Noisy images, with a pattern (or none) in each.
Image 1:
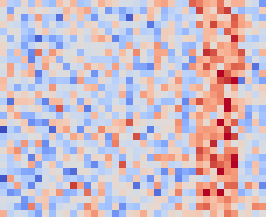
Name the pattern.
one band of columns
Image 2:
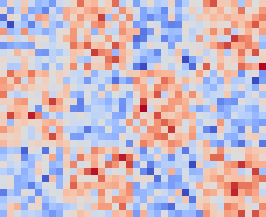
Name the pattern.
a checkerboard
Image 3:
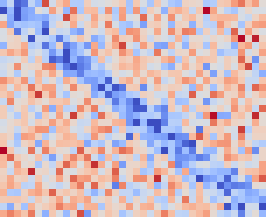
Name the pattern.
a diagonal band
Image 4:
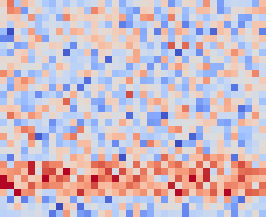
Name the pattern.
one band of rows
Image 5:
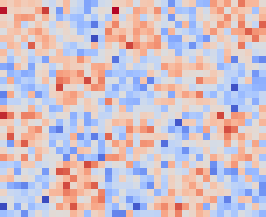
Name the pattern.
a checkerboard
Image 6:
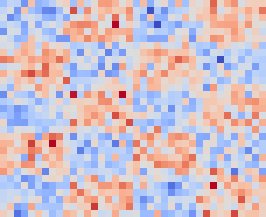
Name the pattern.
a checkerboard
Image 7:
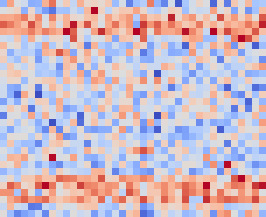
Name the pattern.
bands of rows
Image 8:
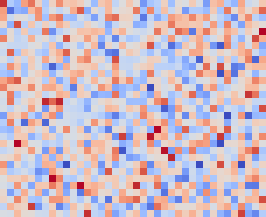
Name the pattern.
only noise
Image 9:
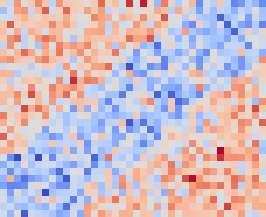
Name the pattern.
a diagonal band
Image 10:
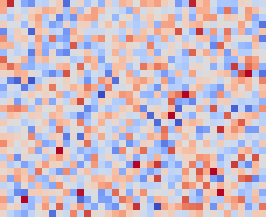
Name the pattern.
only noise
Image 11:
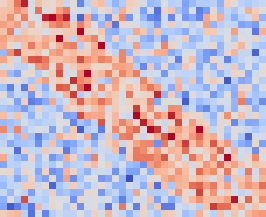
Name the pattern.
a diagonal band
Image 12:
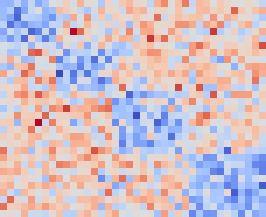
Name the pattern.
blocks along the diagonal
